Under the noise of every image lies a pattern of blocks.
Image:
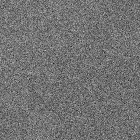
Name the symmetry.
mirrored about the diagonal from the top left
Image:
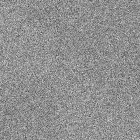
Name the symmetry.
mirrored about the diagonal from the bottom left
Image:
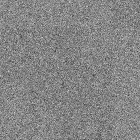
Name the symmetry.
mirrored about the diagonal from the bottom left
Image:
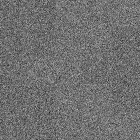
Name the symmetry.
top and bottom mirror each other
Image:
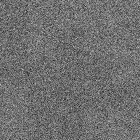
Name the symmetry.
no symmetry
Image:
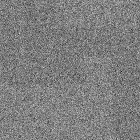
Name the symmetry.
no symmetry
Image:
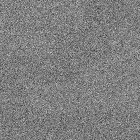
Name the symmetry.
no symmetry
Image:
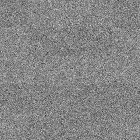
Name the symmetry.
left and right mirror each other
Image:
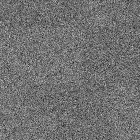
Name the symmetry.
no symmetry
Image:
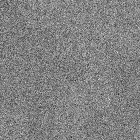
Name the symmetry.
no symmetry
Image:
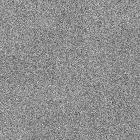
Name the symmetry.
mirrored about the diagonal from the top left
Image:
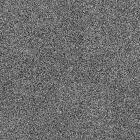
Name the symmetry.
no symmetry
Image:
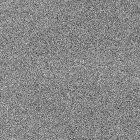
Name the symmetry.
top and bottom mirror each other
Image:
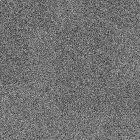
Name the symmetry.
no symmetry
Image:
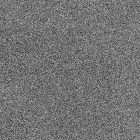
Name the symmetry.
mirrored about the diagonal from the bottom left
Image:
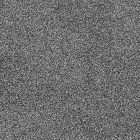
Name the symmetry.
mirrored about the diagonal from the top left
